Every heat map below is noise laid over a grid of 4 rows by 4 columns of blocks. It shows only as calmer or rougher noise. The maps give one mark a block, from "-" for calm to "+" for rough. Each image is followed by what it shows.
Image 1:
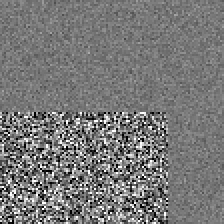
- - - -
- - - -
+ + + -
+ + + -
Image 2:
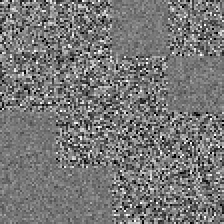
+ + - +
+ + + -
- + + +
- - + +
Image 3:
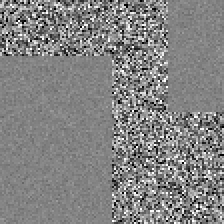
+ + + -
- - + -
- - + +
- - + +
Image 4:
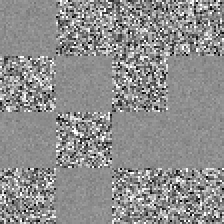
- + + +
+ - + -
- + - -
+ - + +
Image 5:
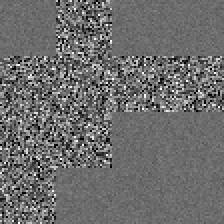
- + - -
+ + + +
+ + - -
+ - - -
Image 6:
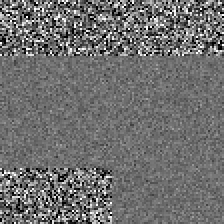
+ + + +
- - - -
- - - -
+ + - -
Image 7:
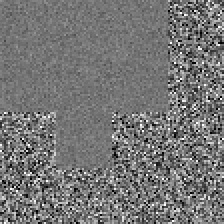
- - - +
- - - +
+ - + +
+ + + +
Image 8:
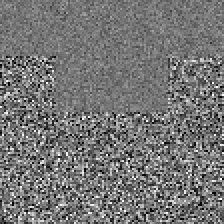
- - - -
+ - - +
+ + + +
+ + + +
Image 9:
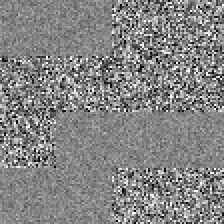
- - + +
+ + + +
+ - - -
- - + +
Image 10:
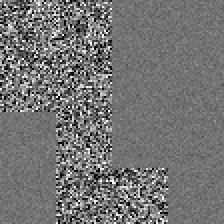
+ + - -
+ + - -
- + - -
- + + -
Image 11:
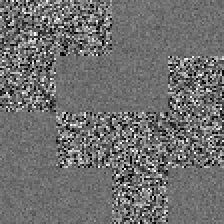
+ + - -
+ - - +
- + + +
- - + -
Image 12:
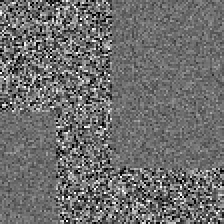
+ + - -
+ + - -
- + - -
- + + +
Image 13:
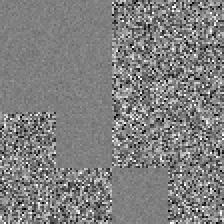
- - + +
- - + +
+ - + +
+ + - +
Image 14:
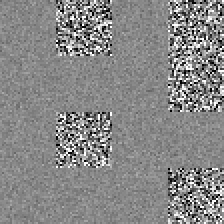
- + - +
- - - +
- + - -
- - - +
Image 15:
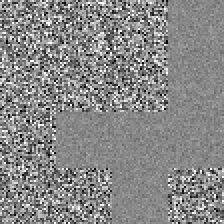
+ + + -
+ + + -
+ - - -
+ + - +
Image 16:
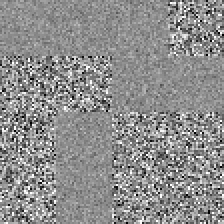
- - - +
+ + - -
+ - + +
+ - + +
